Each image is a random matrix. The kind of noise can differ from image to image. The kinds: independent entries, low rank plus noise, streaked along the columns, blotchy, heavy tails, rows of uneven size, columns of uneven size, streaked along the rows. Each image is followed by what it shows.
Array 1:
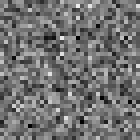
independent entries
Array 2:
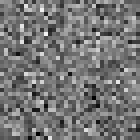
low rank plus noise
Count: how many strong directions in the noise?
five to eight
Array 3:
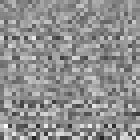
rows of uneven size
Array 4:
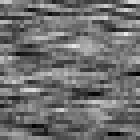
streaked along the rows
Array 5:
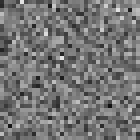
independent entries
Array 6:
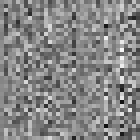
columns of uneven size
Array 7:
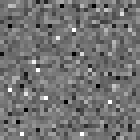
heavy tails
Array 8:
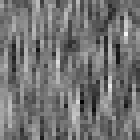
streaked along the columns
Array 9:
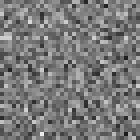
low rank plus noise
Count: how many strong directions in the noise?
five to eight
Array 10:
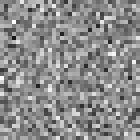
independent entries
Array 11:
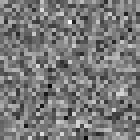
independent entries
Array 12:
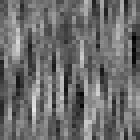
streaked along the columns
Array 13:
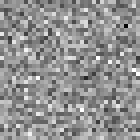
independent entries
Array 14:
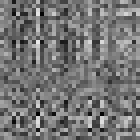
low rank plus noise
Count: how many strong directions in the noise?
one
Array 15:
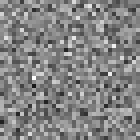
independent entries
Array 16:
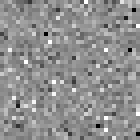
heavy tails
